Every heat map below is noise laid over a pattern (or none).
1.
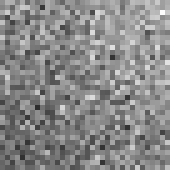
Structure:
a smooth slope
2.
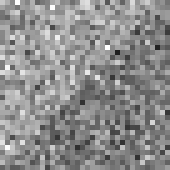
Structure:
a sharp edge
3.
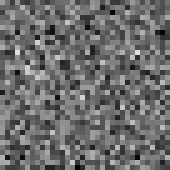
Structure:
only noise
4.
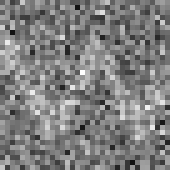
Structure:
a wavy band
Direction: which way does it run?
left to right
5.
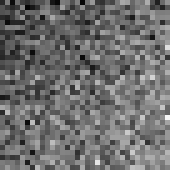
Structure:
a smooth slope
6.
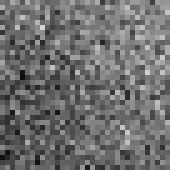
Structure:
a smooth slope
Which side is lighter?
top right
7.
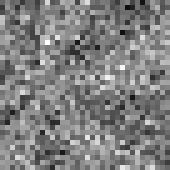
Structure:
spokes from one point
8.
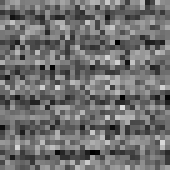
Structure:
horizontal stripes
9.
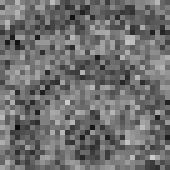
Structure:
rings round one point
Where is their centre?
bottom middle
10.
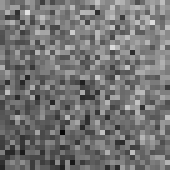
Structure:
a smooth slope
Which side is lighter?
top right
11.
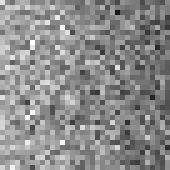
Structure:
a smooth slope
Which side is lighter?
left
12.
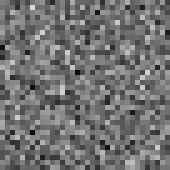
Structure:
only noise
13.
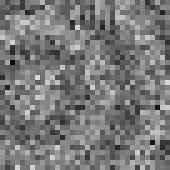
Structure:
rings round one point
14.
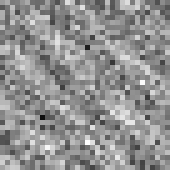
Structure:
diagonal stripes
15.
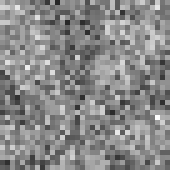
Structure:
spokes from one point
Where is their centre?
bottom middle
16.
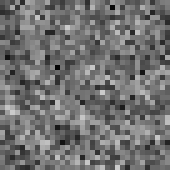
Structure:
rings round one point
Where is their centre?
top right
